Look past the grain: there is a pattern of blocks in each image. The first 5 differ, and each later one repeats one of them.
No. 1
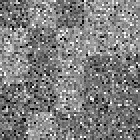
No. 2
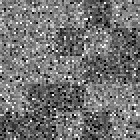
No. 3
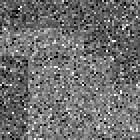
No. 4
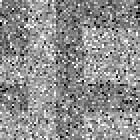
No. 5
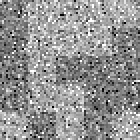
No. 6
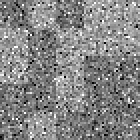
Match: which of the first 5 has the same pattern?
1
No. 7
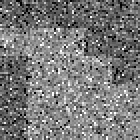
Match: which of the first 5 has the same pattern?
3
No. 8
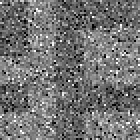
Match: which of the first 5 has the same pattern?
4
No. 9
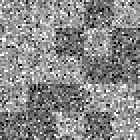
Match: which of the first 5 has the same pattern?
2
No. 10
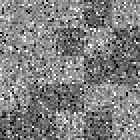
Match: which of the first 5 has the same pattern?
2
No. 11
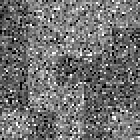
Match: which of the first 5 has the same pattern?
5
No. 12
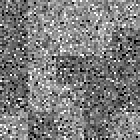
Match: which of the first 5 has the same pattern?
5
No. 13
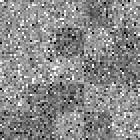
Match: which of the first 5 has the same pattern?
2
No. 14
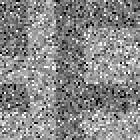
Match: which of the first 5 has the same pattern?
4
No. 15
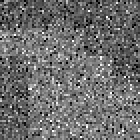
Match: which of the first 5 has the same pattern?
3
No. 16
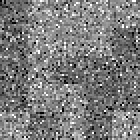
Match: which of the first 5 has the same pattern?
5
